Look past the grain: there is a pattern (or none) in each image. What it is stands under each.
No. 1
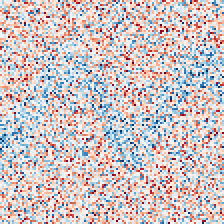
a wavy band
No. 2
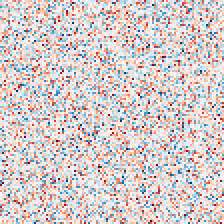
only noise
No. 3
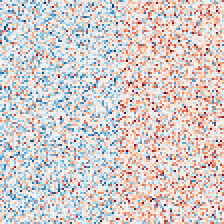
a sharp edge
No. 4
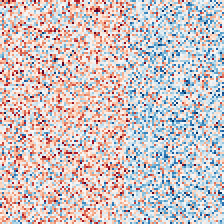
a sharp edge
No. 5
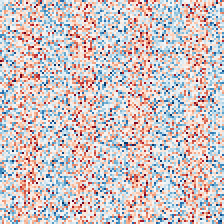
vertical stripes
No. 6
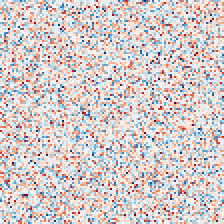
only noise
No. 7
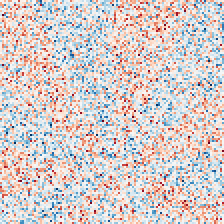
spokes from one point
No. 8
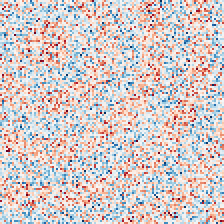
rings round one point
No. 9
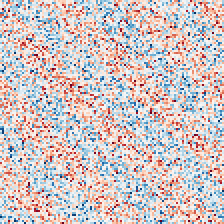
diagonal stripes
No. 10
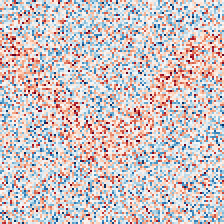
a wavy band
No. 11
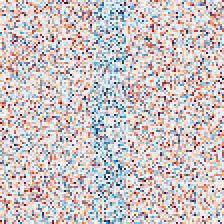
one vertical stripe
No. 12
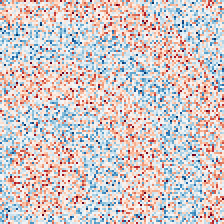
rings round one point
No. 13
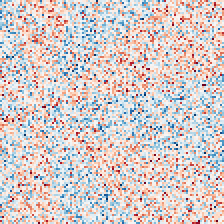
spokes from one point
